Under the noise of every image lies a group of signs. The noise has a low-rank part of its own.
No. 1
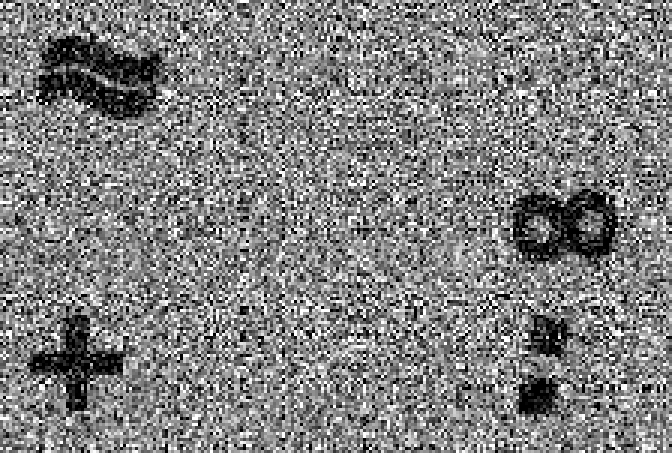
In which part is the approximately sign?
top left
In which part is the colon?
bottom right
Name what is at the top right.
nothing
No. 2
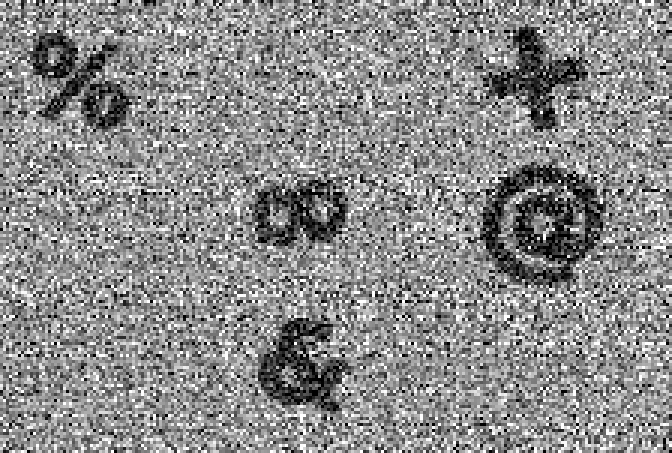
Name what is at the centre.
infinity sign
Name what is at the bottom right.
nothing
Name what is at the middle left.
nothing
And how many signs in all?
5
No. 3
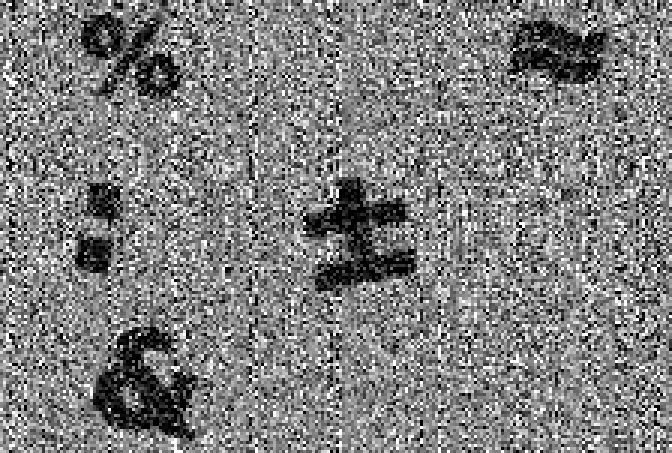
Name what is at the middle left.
colon
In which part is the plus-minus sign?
centre
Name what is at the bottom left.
ampersand
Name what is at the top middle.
nothing
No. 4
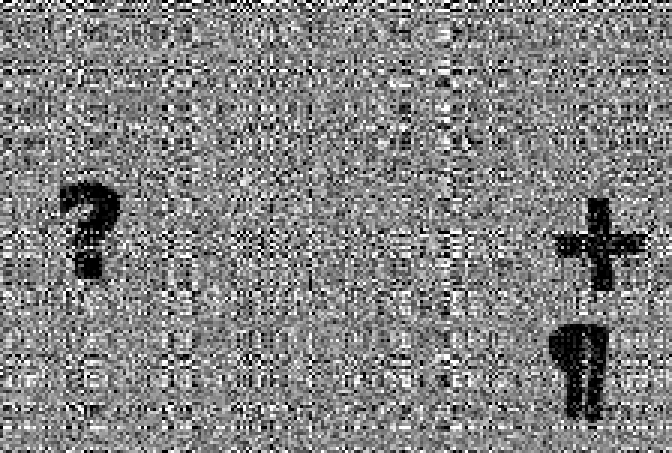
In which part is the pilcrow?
bottom right
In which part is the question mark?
middle left
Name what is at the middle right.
plus sign
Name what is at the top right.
nothing
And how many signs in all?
3
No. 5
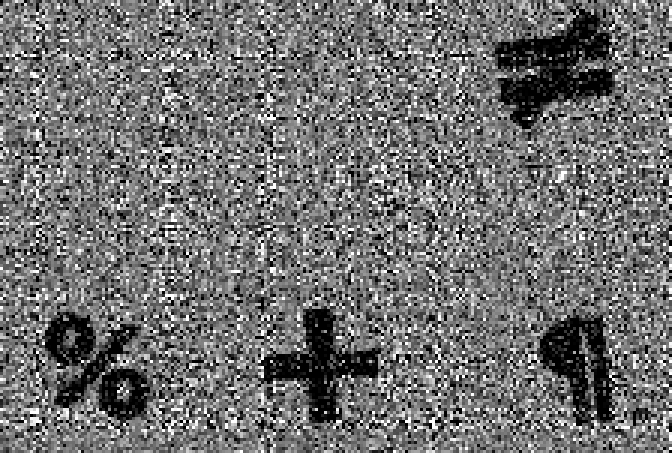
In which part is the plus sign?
bottom middle
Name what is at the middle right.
nothing
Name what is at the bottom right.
pilcrow
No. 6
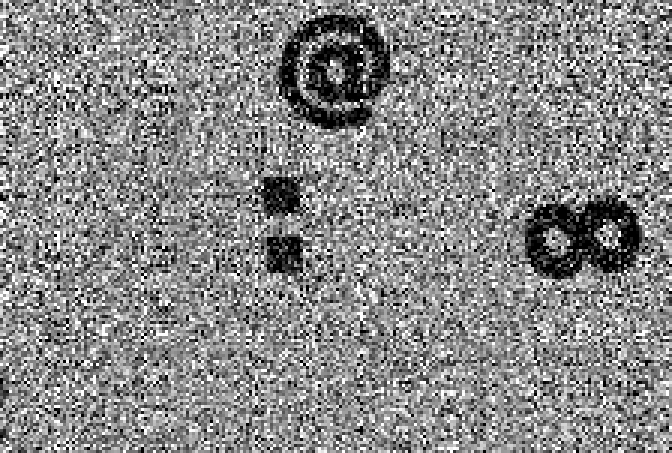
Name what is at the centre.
colon
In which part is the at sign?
top middle
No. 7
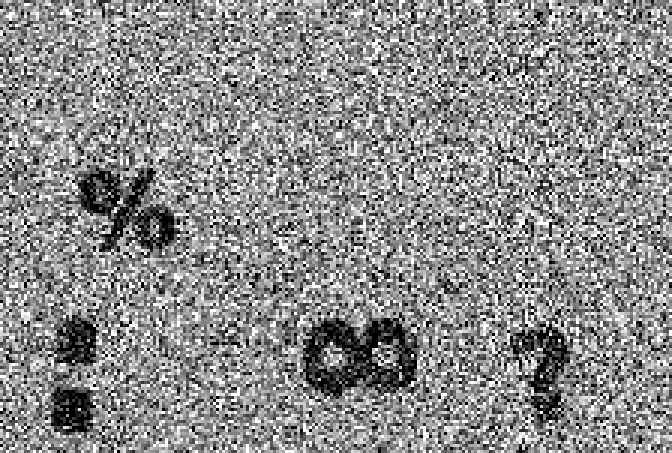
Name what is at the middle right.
nothing
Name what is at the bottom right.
question mark
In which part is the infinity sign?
bottom middle
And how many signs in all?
4
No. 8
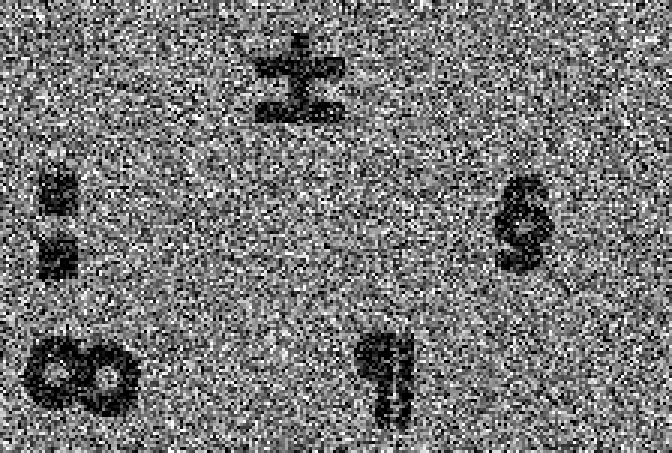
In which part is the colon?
middle left
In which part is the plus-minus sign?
top middle
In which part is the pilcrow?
bottom middle
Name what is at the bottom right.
nothing
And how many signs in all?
5
